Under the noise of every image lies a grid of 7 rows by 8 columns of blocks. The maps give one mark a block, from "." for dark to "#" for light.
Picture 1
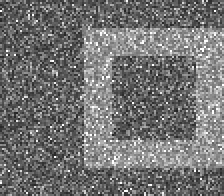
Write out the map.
. . . . . . . .
. . . # # # # #
. . . # . . . #
. . . # . . . #
. . . # . . . #
. . . # # # # #
. . . . . . . .
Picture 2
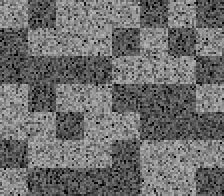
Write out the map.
# . # # # . # .
. # # # . # . #
. . . . # # # .
# . # # . . . #
# # . # # . . .
. # # # . # # #
# . . . . # # .
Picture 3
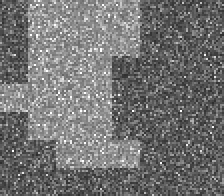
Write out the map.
. # # # # . . .
. # # # # . . .
. # # # . . . .
# # # # . . . .
. # # # . . . .
. . # # # . . .
. . . . . . . .
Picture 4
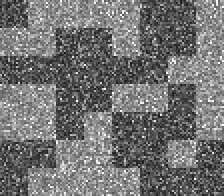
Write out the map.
. # # # # . . #
# # . . # . . #
. . . . . . # #
# # . . # # . #
# # . # . . . #
. . # # . . # .
. # # # # . . .
